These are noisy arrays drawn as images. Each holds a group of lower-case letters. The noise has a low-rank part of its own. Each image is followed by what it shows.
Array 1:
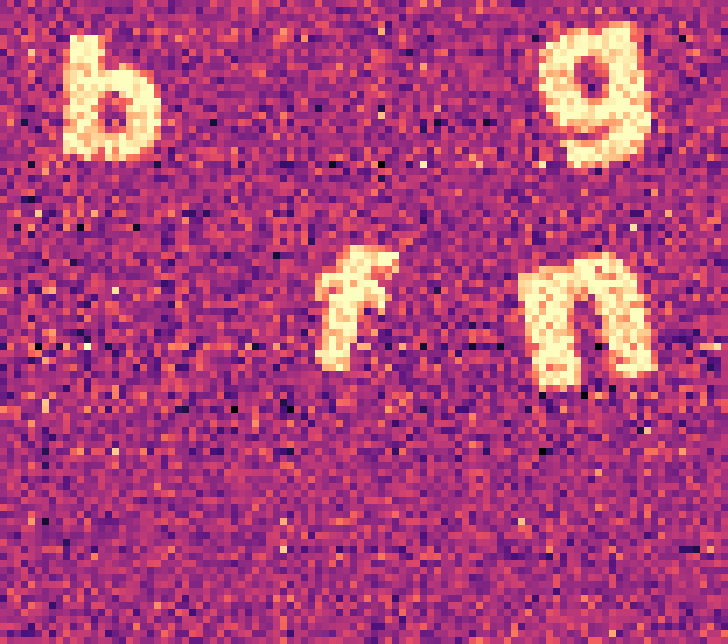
top left: b; top right: g; centre: f; middle right: n
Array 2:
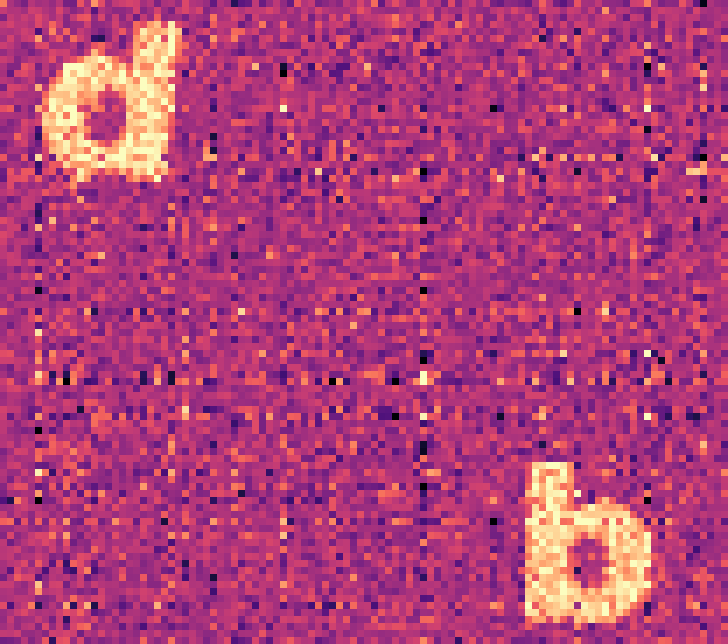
top left: d; bottom right: b
